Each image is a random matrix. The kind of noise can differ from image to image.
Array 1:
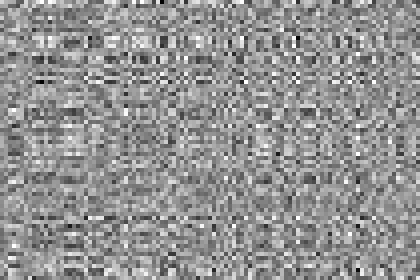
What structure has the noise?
low rank plus noise
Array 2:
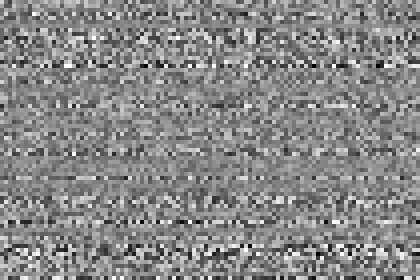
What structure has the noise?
rows of uneven size
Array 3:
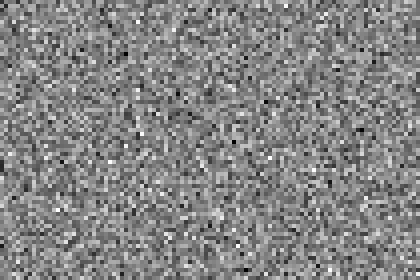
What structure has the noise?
independent entries
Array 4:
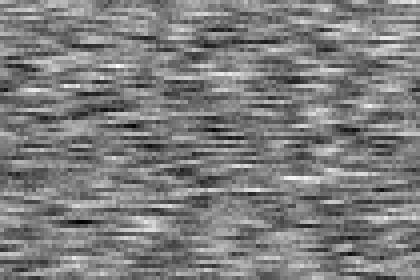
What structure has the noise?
streaked along the rows
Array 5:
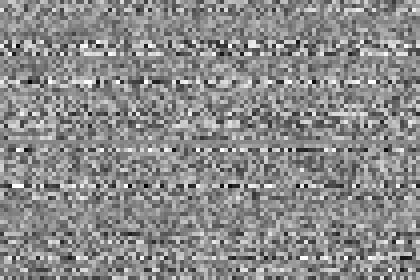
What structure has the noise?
rows of uneven size
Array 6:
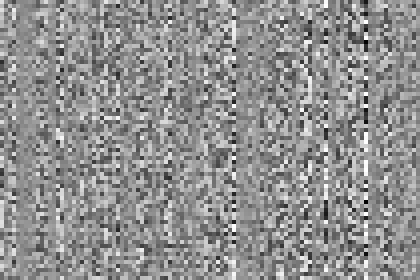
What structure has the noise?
columns of uneven size
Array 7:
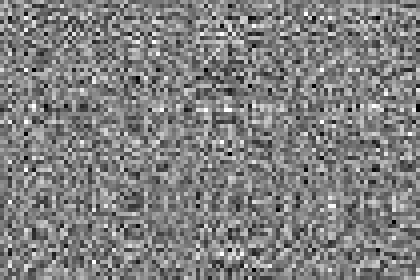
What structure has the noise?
low rank plus noise
